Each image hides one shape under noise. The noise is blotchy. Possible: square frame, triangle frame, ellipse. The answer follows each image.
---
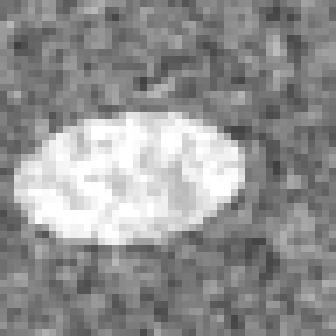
ellipse
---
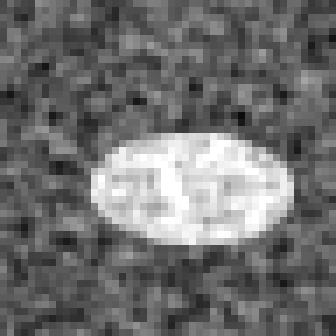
ellipse
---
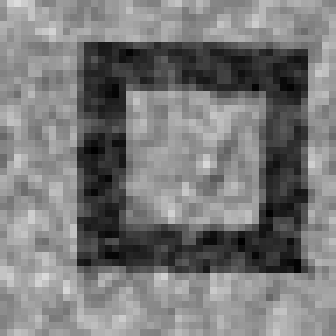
square frame
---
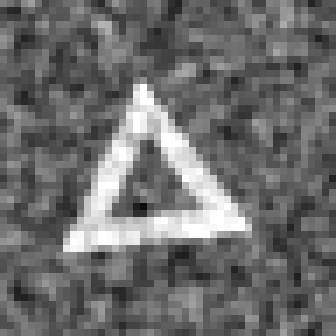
triangle frame
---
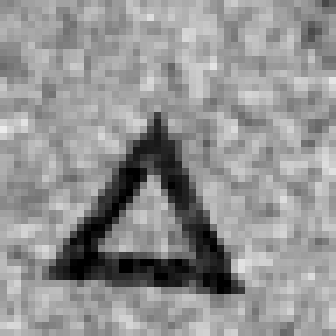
triangle frame
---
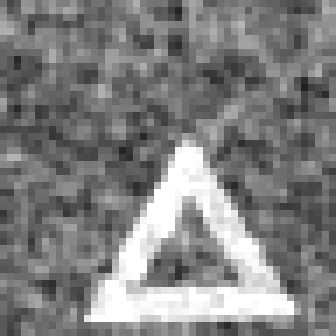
triangle frame
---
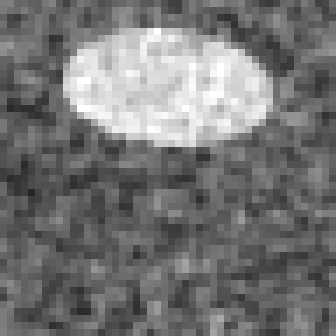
ellipse
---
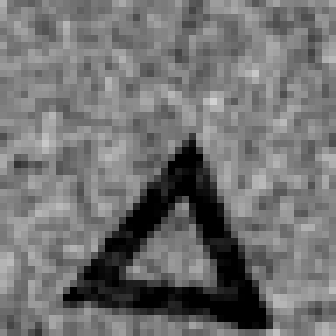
triangle frame
